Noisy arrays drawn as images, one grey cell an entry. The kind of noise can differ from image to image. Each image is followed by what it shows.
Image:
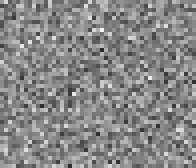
independent entries
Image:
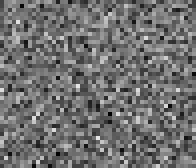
independent entries
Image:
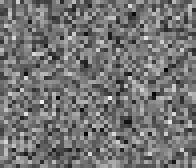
independent entries
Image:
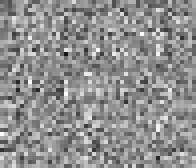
low rank plus noise
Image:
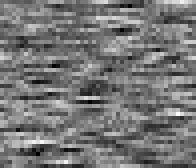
streaked along the rows
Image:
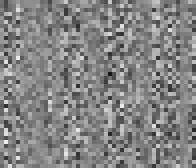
columns of uneven size
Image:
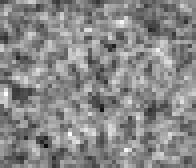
blotchy
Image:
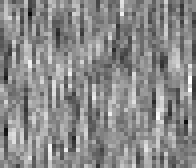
streaked along the columns
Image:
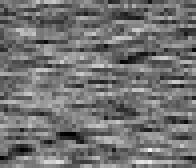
streaked along the rows
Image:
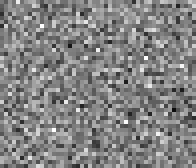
independent entries
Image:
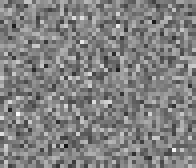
independent entries
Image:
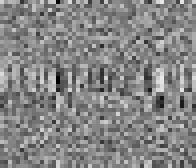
low rank plus noise
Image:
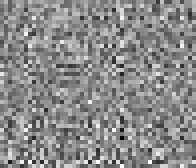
low rank plus noise
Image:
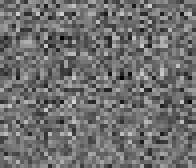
low rank plus noise
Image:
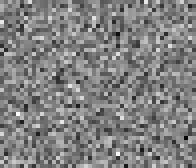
independent entries
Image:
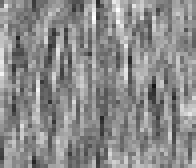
streaked along the columns
